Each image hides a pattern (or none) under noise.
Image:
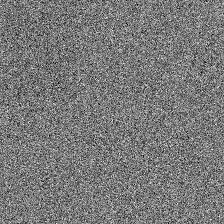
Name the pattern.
one block
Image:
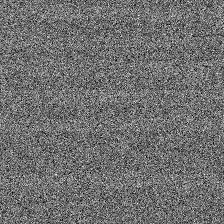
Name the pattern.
bands of rows
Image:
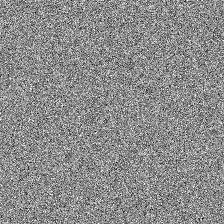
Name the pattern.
only noise
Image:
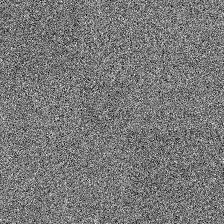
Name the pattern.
blocks along the diagonal
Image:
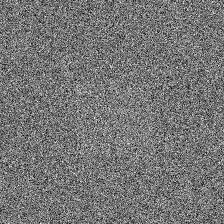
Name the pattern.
one block
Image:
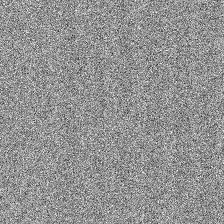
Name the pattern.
bands of columns
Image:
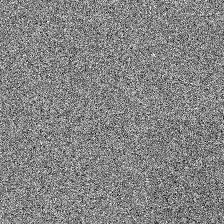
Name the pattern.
one block
